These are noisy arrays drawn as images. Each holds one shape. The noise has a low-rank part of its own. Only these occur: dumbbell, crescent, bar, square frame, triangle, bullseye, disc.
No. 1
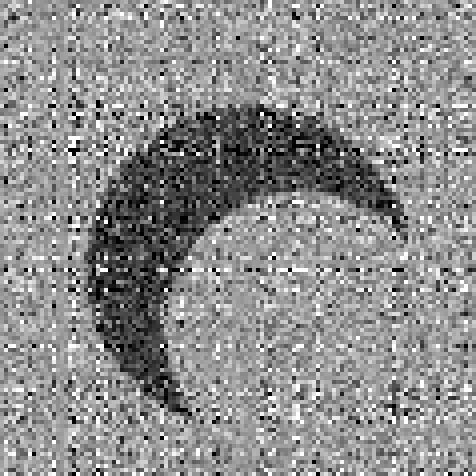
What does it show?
dark crescent
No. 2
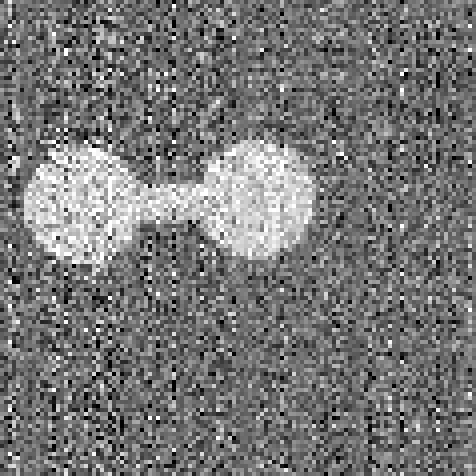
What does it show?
light dumbbell
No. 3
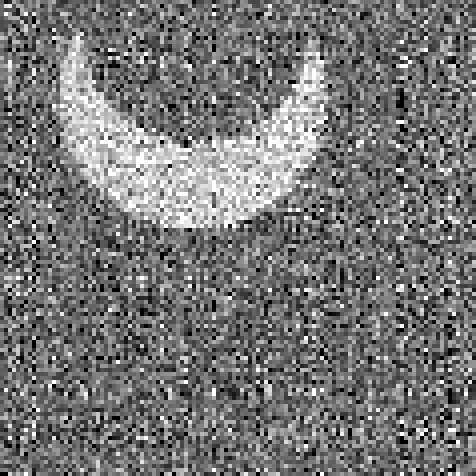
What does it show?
light crescent
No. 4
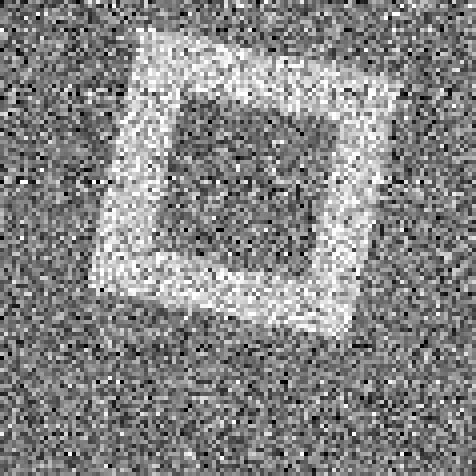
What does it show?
light square frame
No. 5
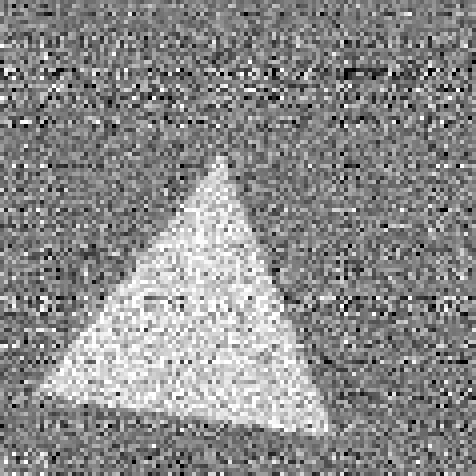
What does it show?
light triangle
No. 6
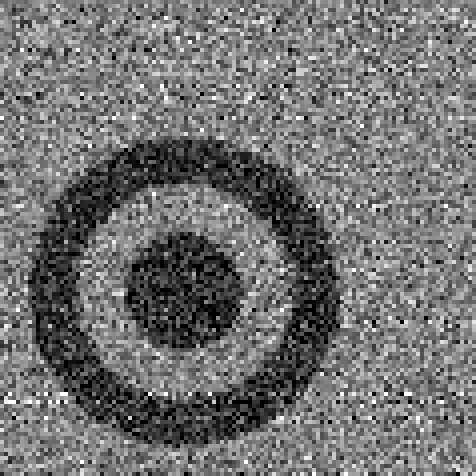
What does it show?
dark bullseye
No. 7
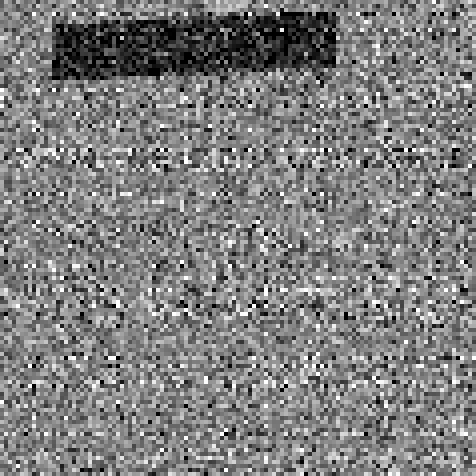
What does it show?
dark bar
